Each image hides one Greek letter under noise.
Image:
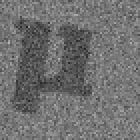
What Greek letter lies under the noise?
mu
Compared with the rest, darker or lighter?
darker
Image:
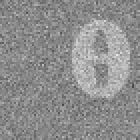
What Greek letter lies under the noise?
theta
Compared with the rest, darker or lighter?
lighter
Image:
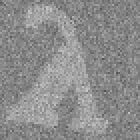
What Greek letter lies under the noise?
lambda
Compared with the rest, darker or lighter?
lighter
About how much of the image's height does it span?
nearly all
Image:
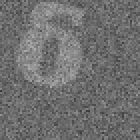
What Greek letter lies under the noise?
delta
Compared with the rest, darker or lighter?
lighter
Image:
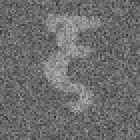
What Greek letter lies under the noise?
xi
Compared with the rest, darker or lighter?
lighter
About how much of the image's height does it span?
two thirds
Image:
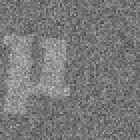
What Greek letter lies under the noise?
mu
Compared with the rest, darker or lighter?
lighter
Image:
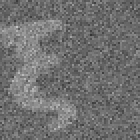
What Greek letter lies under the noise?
xi
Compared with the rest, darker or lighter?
lighter
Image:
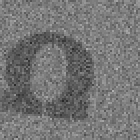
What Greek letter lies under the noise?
omega
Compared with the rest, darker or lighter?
darker
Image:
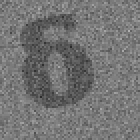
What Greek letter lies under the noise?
delta
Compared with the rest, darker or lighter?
darker
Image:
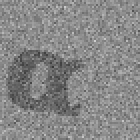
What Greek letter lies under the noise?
alpha
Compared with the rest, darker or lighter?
darker
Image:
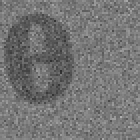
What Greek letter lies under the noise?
theta
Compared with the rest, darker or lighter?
darker
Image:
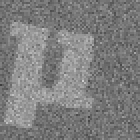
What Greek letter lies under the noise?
mu
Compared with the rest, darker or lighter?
lighter
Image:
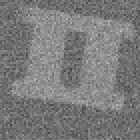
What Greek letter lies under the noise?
pi
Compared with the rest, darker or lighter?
lighter
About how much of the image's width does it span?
nearly all
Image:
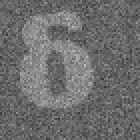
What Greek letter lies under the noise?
delta
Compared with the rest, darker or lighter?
lighter
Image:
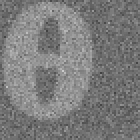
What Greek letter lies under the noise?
theta
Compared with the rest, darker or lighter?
lighter
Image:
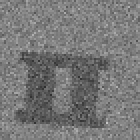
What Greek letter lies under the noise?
pi
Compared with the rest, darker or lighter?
darker
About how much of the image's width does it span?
two thirds
